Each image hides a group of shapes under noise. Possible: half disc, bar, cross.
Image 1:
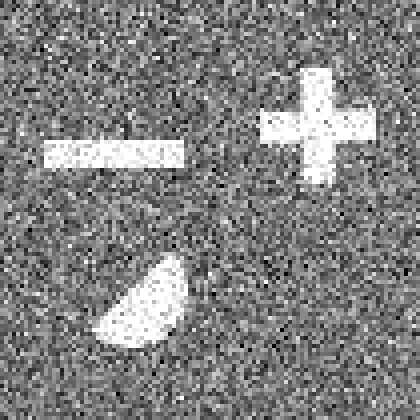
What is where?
top left: bar; top right: cross; bottom left: half disc
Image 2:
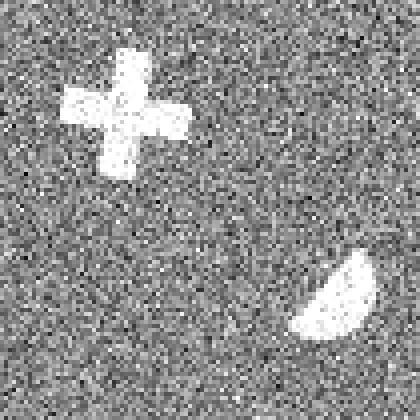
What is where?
top left: cross; bottom right: half disc
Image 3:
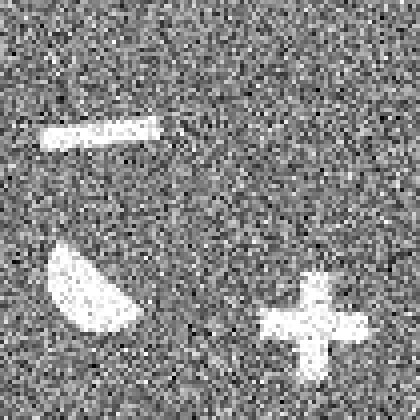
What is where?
top left: bar; bottom left: half disc; bottom right: cross
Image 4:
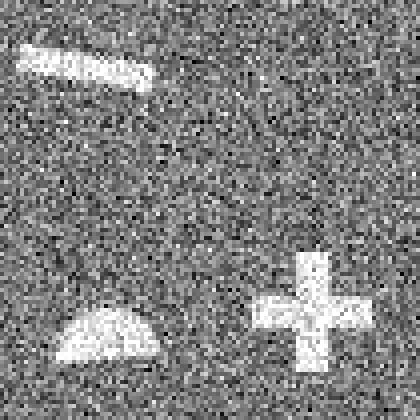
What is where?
top left: bar; bottom left: half disc; bottom right: cross
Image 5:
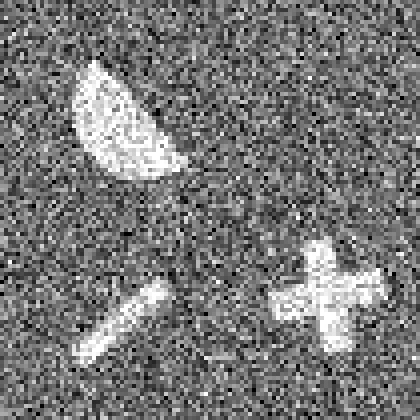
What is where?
top left: half disc; bottom left: bar; bottom right: cross
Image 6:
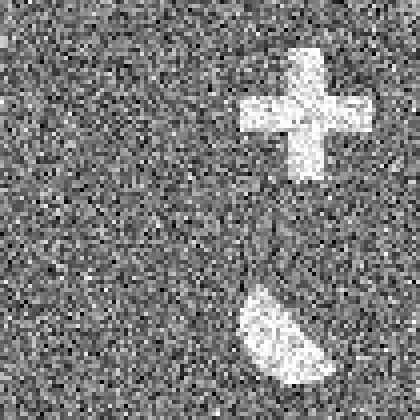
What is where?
top right: cross; bottom right: half disc
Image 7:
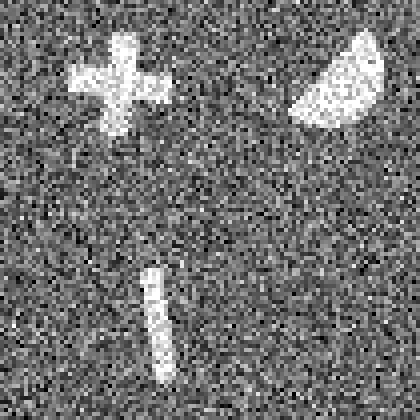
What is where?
top left: cross; top right: half disc; bottom left: bar
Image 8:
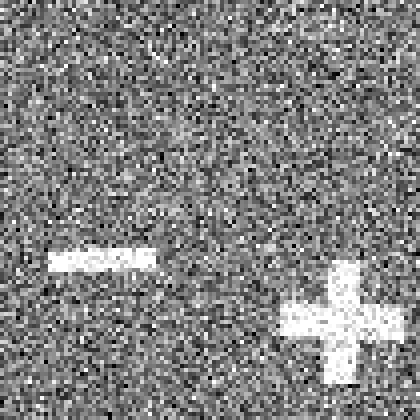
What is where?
bottom left: bar; bottom right: cross
